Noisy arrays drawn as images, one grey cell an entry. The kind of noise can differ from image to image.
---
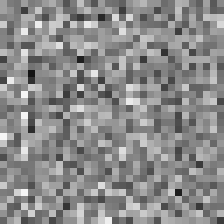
low rank plus noise
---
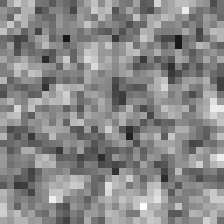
blotchy
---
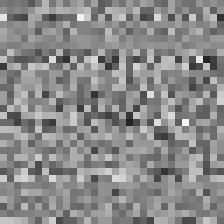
rows of uneven size
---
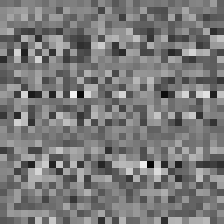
rows of uneven size
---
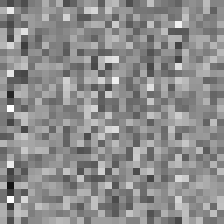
columns of uneven size
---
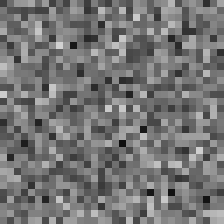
independent entries
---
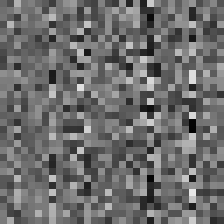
columns of uneven size
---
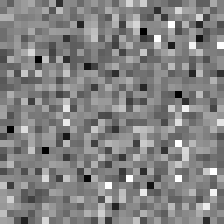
heavy tails
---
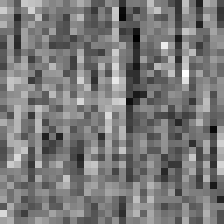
streaked along the columns
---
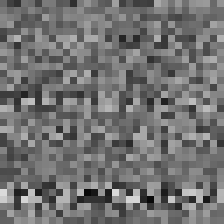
rows of uneven size
